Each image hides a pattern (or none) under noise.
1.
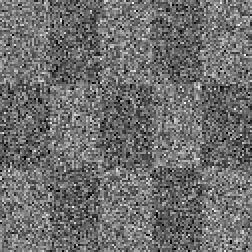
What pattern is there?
a checkerboard
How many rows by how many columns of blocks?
3 by 5
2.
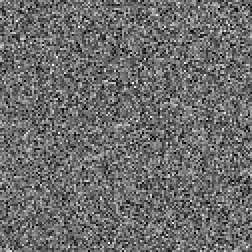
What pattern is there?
only noise
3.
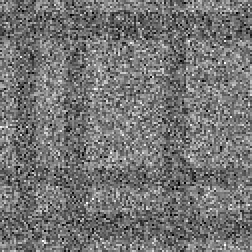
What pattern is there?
bands of rows crossing bands of columns
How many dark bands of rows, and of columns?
3 and 3
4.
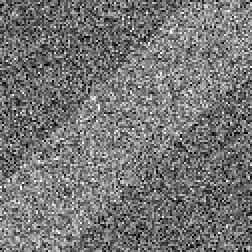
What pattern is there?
a diagonal band
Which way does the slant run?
bottom left to top right
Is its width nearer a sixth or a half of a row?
a half
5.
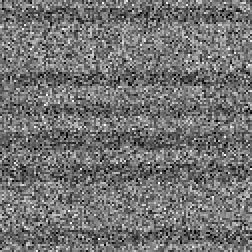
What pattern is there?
bands of rows
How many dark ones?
6
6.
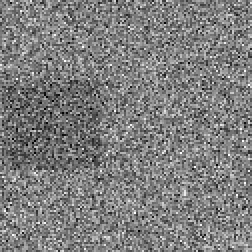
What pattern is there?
one block
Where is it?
middle left
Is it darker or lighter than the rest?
darker
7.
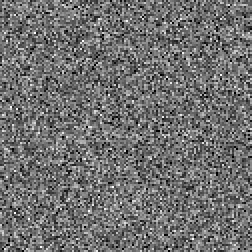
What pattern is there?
only noise
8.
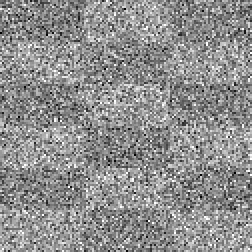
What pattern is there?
a checkerboard
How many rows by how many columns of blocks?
6 by 3
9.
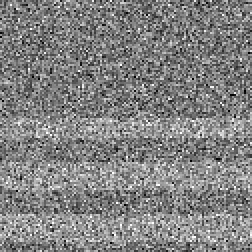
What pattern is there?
bands of rows
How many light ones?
3
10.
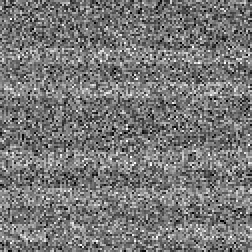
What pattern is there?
bands of rows
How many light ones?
5
